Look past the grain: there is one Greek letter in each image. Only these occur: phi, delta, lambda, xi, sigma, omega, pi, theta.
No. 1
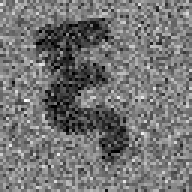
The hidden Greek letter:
xi
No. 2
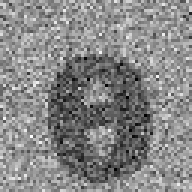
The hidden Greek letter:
theta
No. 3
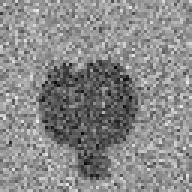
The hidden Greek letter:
phi
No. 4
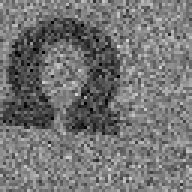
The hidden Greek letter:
omega
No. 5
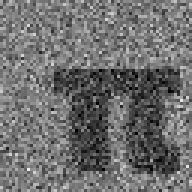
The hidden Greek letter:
pi
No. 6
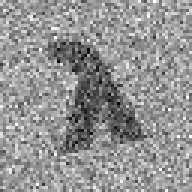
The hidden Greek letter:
lambda
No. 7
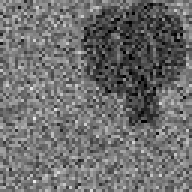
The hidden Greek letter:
phi
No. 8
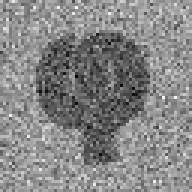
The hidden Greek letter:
phi
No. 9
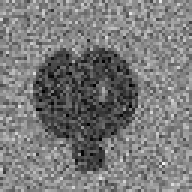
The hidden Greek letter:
phi
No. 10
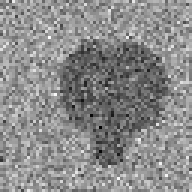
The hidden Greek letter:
phi
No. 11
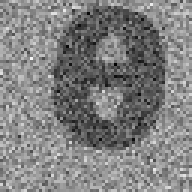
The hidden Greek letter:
theta
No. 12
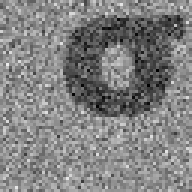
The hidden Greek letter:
sigma
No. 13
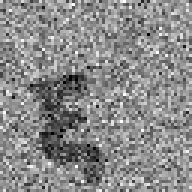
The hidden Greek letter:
xi
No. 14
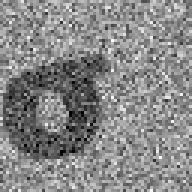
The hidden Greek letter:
sigma
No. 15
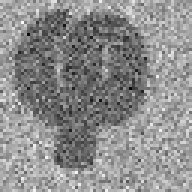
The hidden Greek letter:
phi
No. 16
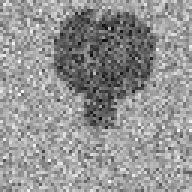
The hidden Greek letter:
phi
